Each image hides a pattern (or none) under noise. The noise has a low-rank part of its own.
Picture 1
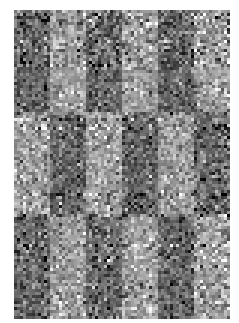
a checkerboard
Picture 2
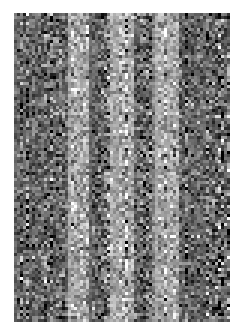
bands of columns
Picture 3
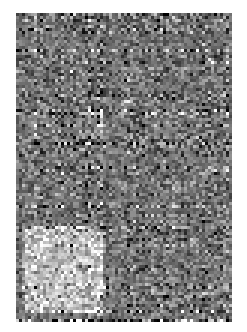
one block
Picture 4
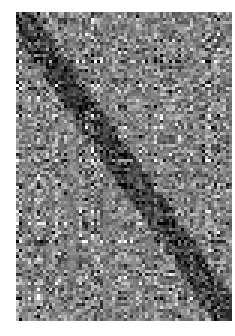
a diagonal band
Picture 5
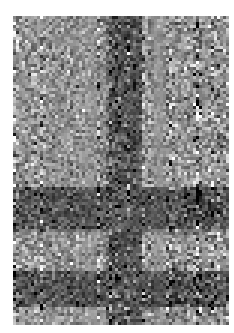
bands of rows crossing bands of columns
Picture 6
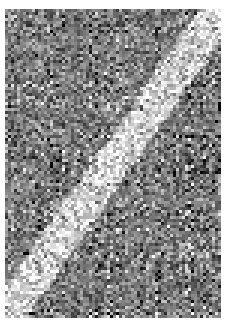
a diagonal band
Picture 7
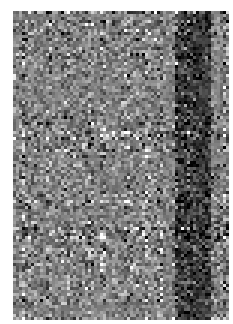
one band of columns
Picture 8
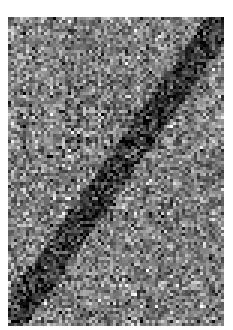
a diagonal band
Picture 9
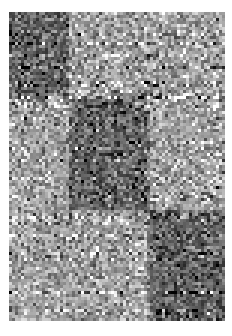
blocks along the diagonal
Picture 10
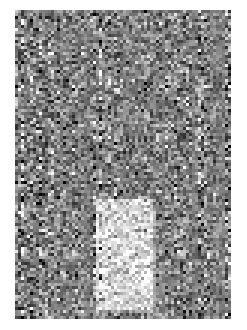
one block
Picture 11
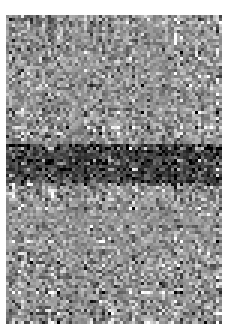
one band of rows
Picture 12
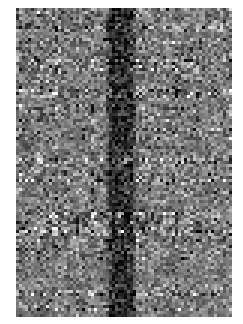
one band of columns
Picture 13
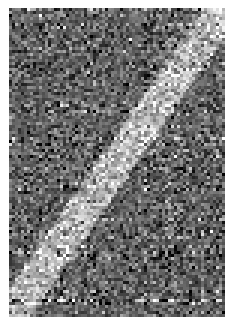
a diagonal band
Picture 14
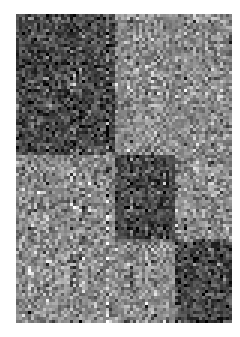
blocks along the diagonal
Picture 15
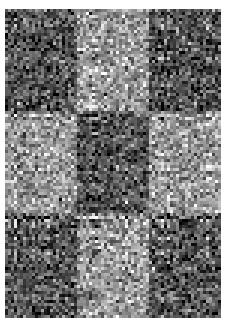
a checkerboard
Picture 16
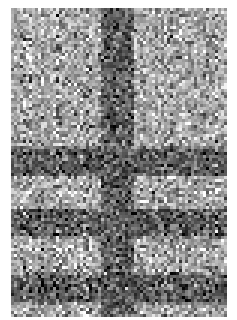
bands of rows crossing bands of columns
